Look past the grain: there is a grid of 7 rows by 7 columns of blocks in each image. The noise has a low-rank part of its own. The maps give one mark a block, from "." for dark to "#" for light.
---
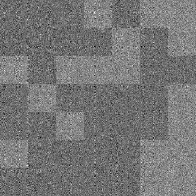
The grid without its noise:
. . . # . # #
. . . . # . #
# . # # # . .
. # . . . . #
. . # . . . #
# . . . . # #
. . . . . # #
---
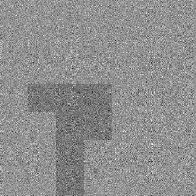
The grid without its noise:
# # # # # # #
# # # # # # #
# # # # # # #
# . . . # # #
# # . . # # #
# # . # # # #
# # . # # # #
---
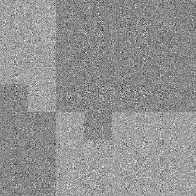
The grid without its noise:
# # . . . . .
# # . . . . .
# # . . . . .
. # . . . . .
. . # . # # #
. . # # # # #
. . # # # # #
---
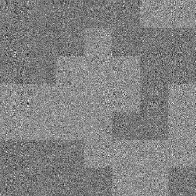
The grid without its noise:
. . . . . # #
. . . # . . .
. . # # # . .
# # # # # . #
# # # # . . #
. . . # # # #
. . . . # # .
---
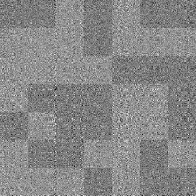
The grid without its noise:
. . # . # . .
# # # . # # #
# # # # . . .
# . . . # # .
. # . . # # .
# . . # # . #
# # # . # . .
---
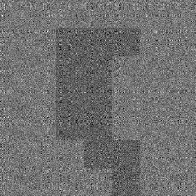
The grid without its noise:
# # # # # # #
# # . . . # #
# # . . # # #
# # . . # # #
# # . . # # #
# # # . . # #
# # # # . # #
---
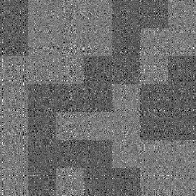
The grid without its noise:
. # # # . . #
. # # # . # #
# # # . . # .
# . . . # . .
# . # # # . .
# . . . # # #
# . # . . # #
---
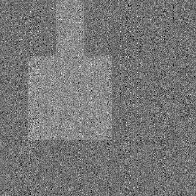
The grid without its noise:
. . # . . . .
. . # . . . .
. # # # . . .
. # # # . . .
. # # # . . .
. . . . . . .
. . . . . . .
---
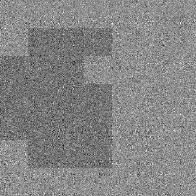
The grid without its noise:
# # # # # # #
# . . . # # #
. . . # # # #
. . . . # # #
. . . . # # #
# . . . # # #
# # # # # # #
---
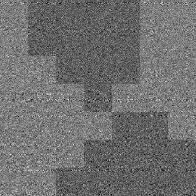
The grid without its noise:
# . . . . # #
# . . . . # #
# # . . . # #
# # # . # # #
# # # # . . #
# # # . . . .
# # . . . . .
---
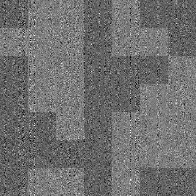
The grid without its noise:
. # # . # . .
# # # . # # .
. # # . . . #
. # # . . # #
. . # . # # #
. . . . # # #
. # # . # . .
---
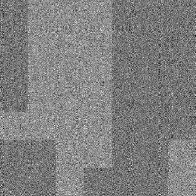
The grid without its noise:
. # # # . . .
. # # # . . .
. # # # . . .
. # # # . . .
# # # # . . .
. . # # . . #
. . # . . . #
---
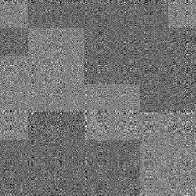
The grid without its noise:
# . . . . . #
. # # . . . .
# # # . . . .
# # # # # . .
# . . # # # #
. . . . . # #
. . . . . # #
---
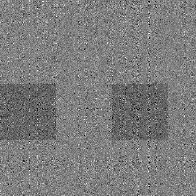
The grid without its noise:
# # # # # # #
# # # # # # #
# # # # # # #
. . # # . . #
. . # # . . #
# # # # # # #
# # # # # # #
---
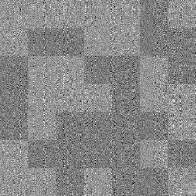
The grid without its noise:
# # # # # . #
# . . # # . .
. # # . . # .
. # # # . # #
. # . . . . #
# . . . . # .
# # . # . . #
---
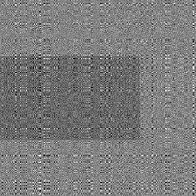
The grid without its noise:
# # # # # # #
# # # # # # #
. . . . . # #
. . . . . # #
. . . . . # #
# # # # # # #
# # # # # # #
